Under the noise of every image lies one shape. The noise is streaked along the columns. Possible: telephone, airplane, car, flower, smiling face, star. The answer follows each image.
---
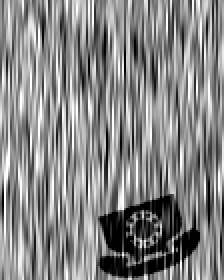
telephone
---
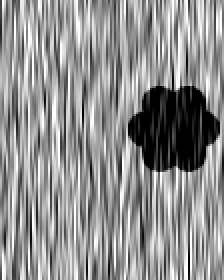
flower
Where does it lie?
middle right
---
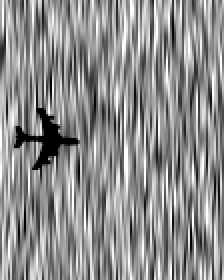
airplane
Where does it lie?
middle left
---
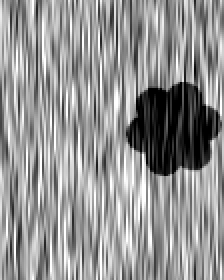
flower
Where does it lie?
middle right
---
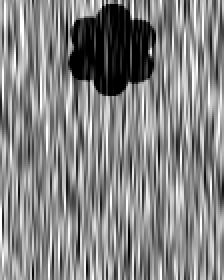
flower
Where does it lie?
top middle
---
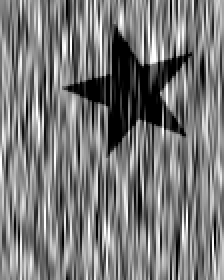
star
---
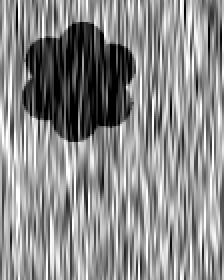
flower
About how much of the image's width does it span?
half
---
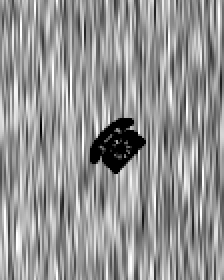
telephone
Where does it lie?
centre
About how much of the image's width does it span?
a quarter
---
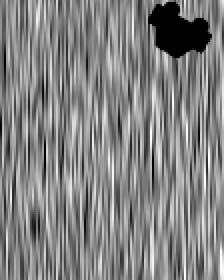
car
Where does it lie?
top right
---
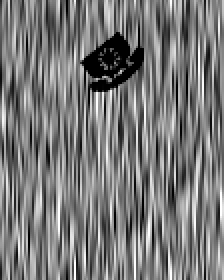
telephone
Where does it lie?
top middle
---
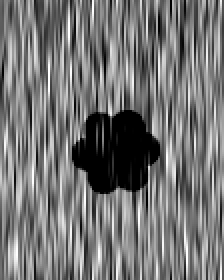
flower
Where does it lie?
centre
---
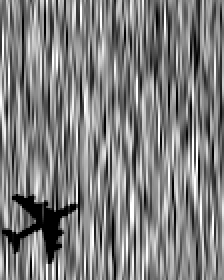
airplane
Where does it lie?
bottom left
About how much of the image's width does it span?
a third
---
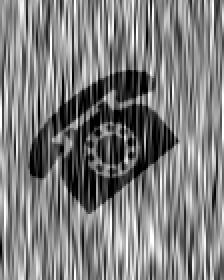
telephone
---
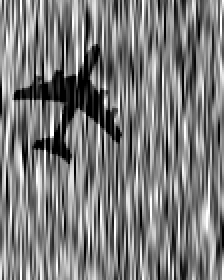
airplane
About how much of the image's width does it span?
half
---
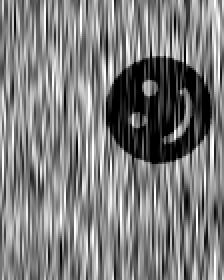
smiling face
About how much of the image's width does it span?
half
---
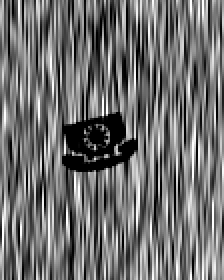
telephone
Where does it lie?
centre
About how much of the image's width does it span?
a third
